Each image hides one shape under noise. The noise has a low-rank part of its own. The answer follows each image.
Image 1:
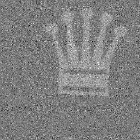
chess queen
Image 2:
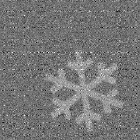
snowflake
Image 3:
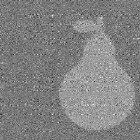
pear
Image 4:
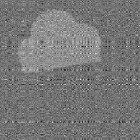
cloud
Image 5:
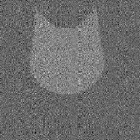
cat's head
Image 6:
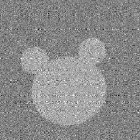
bear's head
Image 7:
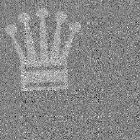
chess queen
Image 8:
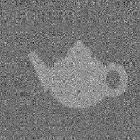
teapot
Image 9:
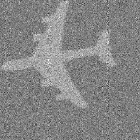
airplane
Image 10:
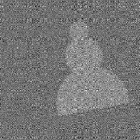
chess pawn
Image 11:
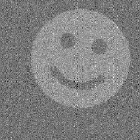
smiling face
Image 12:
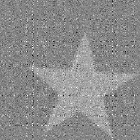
star
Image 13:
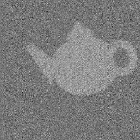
teapot
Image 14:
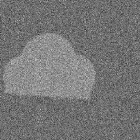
cloud
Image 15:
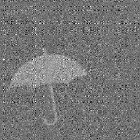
umbrella
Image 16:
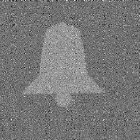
bell
